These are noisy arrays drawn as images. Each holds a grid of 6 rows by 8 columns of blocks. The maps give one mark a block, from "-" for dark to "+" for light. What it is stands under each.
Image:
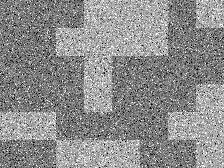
---+++-+
--++++--
---+----
---+---+
++----++
--+++--+
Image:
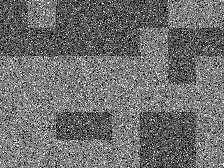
-+----++
-----+--
++++++-+
++++++++
++--+--+
+++++--+
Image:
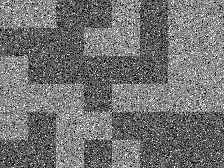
++--+-++
---++-++
+-----++
+++-++++
+-++----
--+-+---
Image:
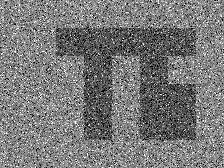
++++++++
++-----+
+++-+-++
+++-+--+
+++-+--+
++++++++
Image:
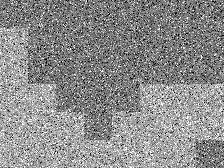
--------
+-------
+-------
++---+++
+++-++++
+++++++-
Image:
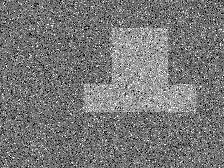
--------
----++--
----++--
---++++-
--------
--------
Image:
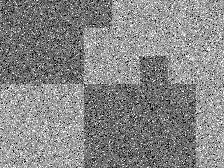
----++++
---+++++
---++-++
+++----+
+++----+
+++----+
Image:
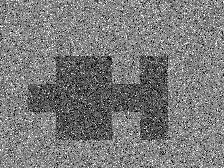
++++++++
++++++++
++--+-++
+-----++
++--+-++
++++++++
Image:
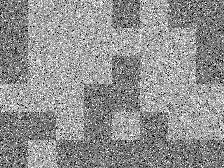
-+++-+--
-++++++-
-+++-++-
+++--+++
--+-+-++
-+------
